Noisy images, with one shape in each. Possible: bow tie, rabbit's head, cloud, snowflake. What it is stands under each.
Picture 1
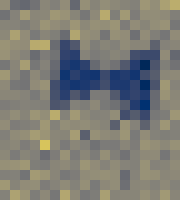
bow tie
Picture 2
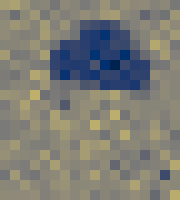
cloud
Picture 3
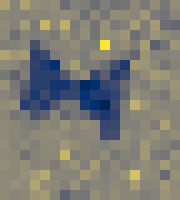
bow tie
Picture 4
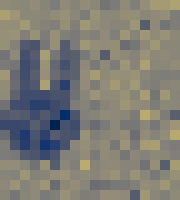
rabbit's head
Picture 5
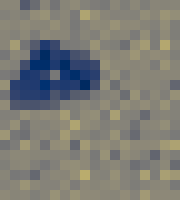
cloud
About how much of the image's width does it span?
half
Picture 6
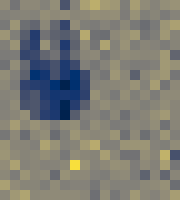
rabbit's head
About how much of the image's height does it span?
half
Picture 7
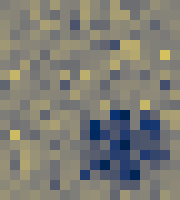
snowflake
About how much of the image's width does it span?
half
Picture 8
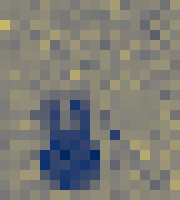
rabbit's head
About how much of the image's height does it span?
half
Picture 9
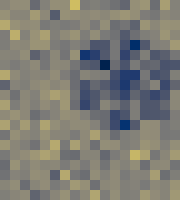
snowflake
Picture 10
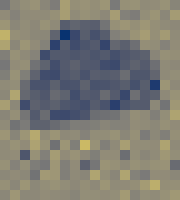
cloud
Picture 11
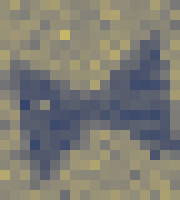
bow tie
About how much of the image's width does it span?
nearly all
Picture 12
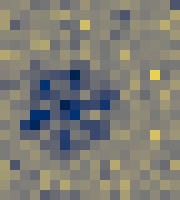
snowflake
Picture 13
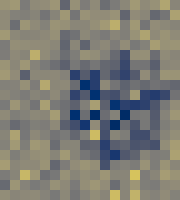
snowflake
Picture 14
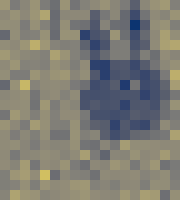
rabbit's head
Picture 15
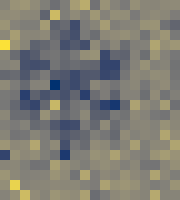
snowflake
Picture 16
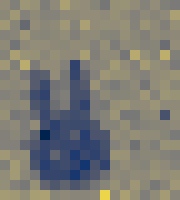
rabbit's head
